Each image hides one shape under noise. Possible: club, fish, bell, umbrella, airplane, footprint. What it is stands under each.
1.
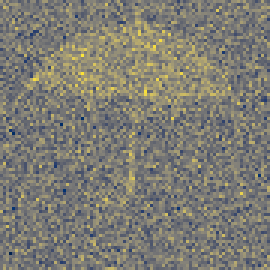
umbrella
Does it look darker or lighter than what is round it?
lighter
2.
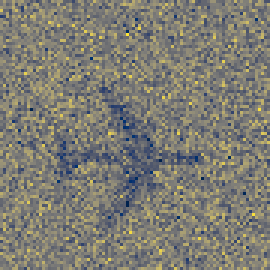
airplane
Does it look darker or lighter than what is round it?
darker
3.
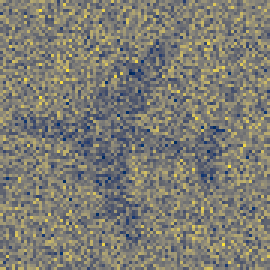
airplane
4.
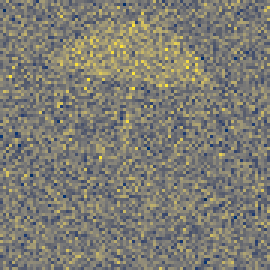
umbrella
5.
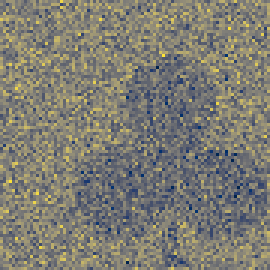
club
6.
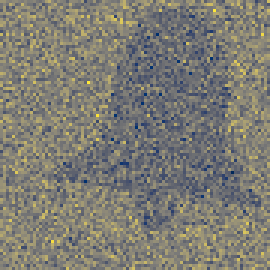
bell
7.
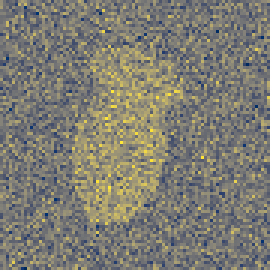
footprint
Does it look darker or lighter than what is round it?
lighter
